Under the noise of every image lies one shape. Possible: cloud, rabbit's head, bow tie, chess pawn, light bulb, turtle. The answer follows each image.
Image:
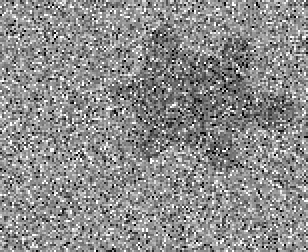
turtle
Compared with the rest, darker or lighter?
darker
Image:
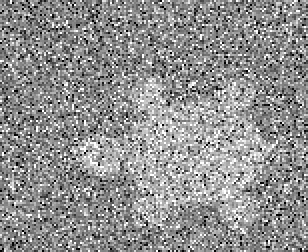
turtle
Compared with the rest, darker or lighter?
lighter
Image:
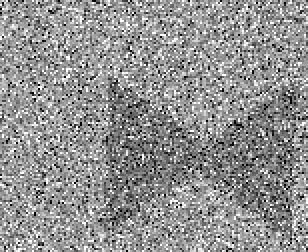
bow tie
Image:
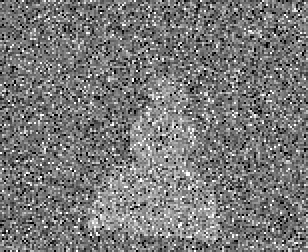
chess pawn
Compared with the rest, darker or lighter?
lighter
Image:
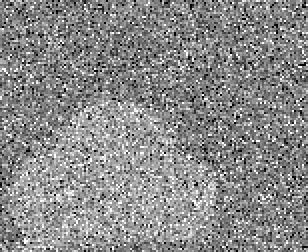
cloud
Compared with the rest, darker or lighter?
lighter
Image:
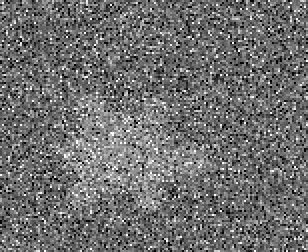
turtle
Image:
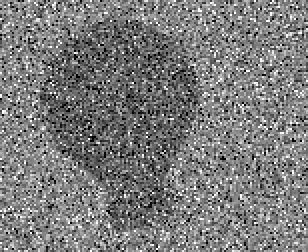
light bulb
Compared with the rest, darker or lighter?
darker
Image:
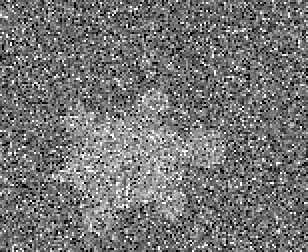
turtle
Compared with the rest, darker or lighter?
lighter
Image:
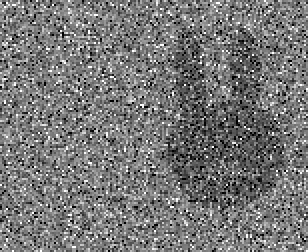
rabbit's head
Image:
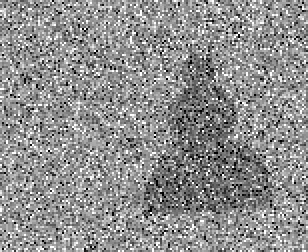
chess pawn
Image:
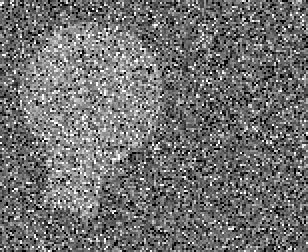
light bulb
